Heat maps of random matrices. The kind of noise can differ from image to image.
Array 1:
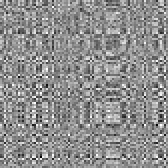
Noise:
low rank plus noise
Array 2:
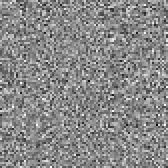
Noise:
low rank plus noise
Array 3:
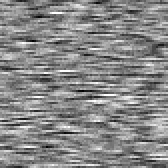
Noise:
streaked along the rows
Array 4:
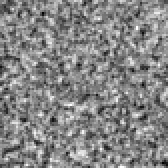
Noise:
blotchy
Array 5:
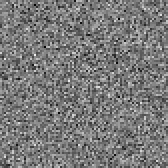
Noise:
independent entries
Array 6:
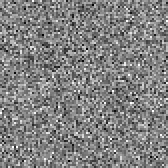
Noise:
independent entries
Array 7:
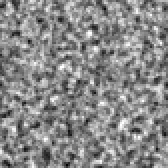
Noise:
blotchy
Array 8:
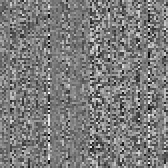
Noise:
columns of uneven size
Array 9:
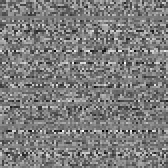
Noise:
rows of uneven size
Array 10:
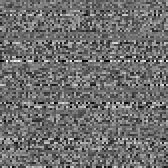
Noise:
rows of uneven size
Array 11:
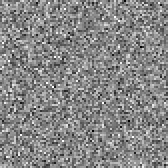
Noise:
independent entries
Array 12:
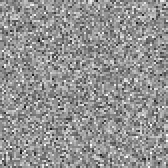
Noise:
independent entries
